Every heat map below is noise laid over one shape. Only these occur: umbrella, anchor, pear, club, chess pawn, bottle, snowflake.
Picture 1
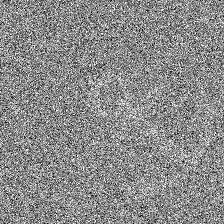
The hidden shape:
anchor
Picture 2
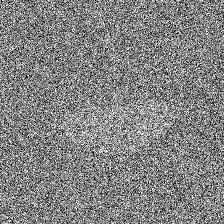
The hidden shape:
umbrella
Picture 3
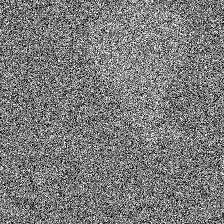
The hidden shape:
pear
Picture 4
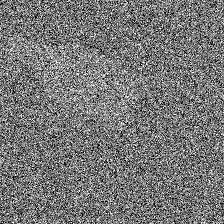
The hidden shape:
bottle
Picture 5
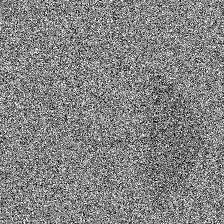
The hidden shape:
umbrella
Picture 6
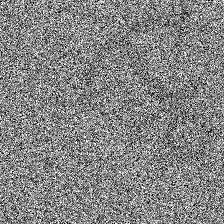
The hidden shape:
anchor
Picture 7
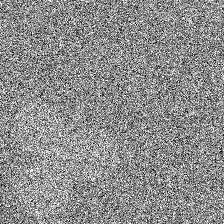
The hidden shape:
club
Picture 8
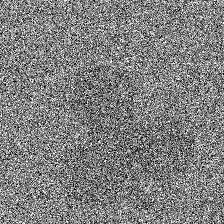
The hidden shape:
club
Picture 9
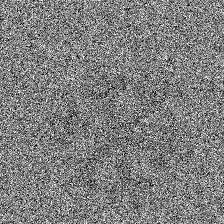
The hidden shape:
snowflake
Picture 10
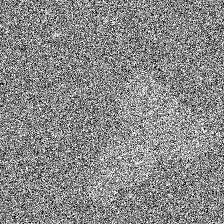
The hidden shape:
chess pawn
